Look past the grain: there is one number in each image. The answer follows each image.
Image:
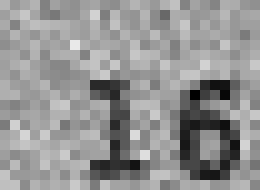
16
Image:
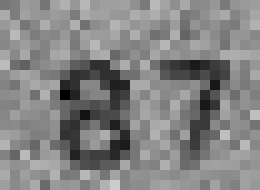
87
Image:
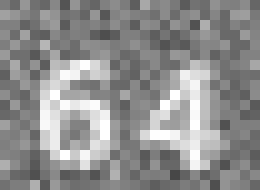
64
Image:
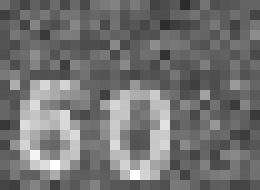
60
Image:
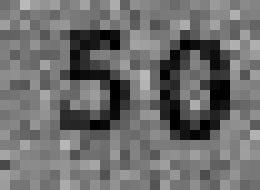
50
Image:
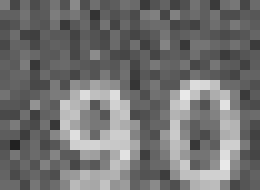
90
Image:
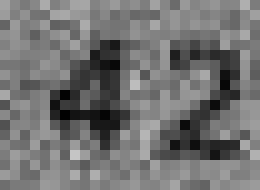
42
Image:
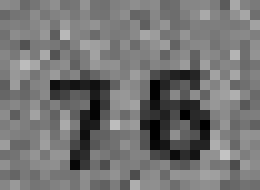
76
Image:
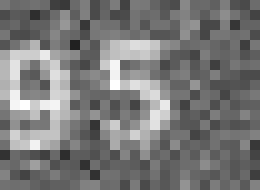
95
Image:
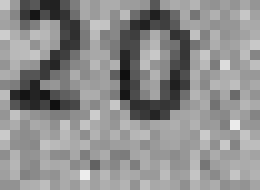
20
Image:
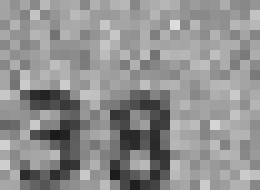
38
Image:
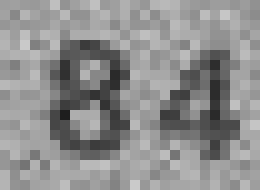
84
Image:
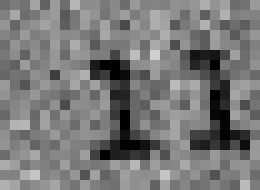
11
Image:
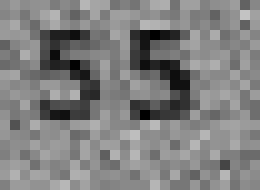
55
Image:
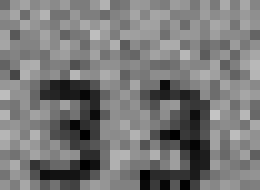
33
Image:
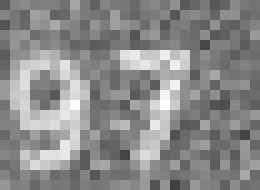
97
